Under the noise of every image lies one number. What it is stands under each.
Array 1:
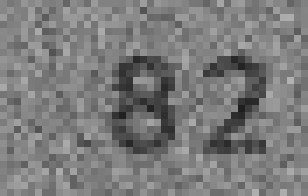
82
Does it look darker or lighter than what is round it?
darker
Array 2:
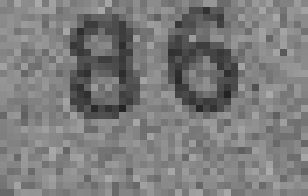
86
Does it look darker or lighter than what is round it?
darker
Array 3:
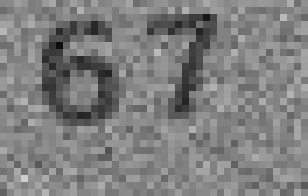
67
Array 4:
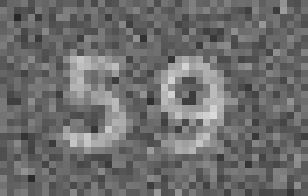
59
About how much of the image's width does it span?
half
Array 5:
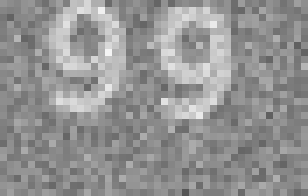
99
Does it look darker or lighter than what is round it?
lighter
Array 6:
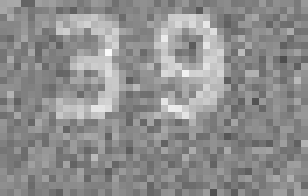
39
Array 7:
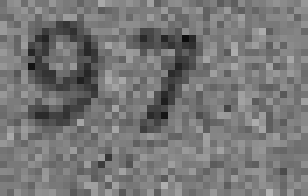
97
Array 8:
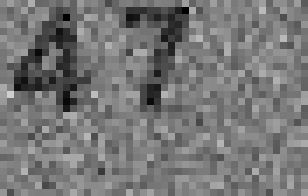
47
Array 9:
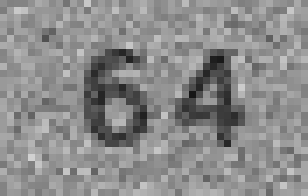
64
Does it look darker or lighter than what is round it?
darker
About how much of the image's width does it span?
half
